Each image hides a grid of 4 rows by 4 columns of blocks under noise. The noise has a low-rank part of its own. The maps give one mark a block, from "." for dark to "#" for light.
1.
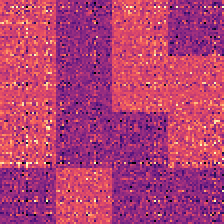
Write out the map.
# . # .
# . # #
# . . #
. # . .
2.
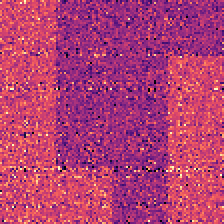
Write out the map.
# . . .
# . . #
# . . #
# # . #
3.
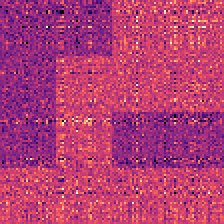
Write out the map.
. . # #
. # # #
. # . .
# # # #
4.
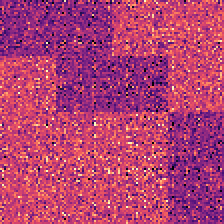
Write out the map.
. . # #
# . . #
# # # .
# # # .
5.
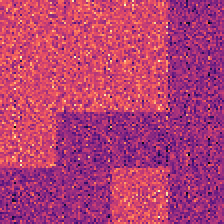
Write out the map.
# # # .
# # # .
# . . .
. . # .
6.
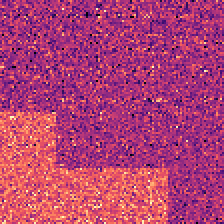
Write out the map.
. . . .
. . . .
# . . .
# # # .
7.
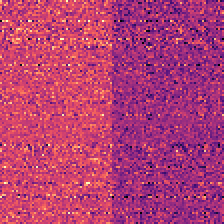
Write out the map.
# # . .
# # . .
# # . .
# # . .
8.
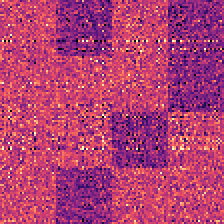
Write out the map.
# . # .
# # # .
# # . #
# . # #
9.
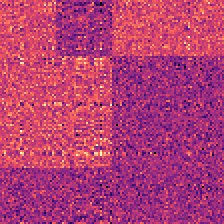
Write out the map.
# . # #
# # . .
# # . .
. . . .
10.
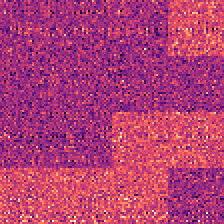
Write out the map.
. . . #
. . . .
. . # #
# # # .
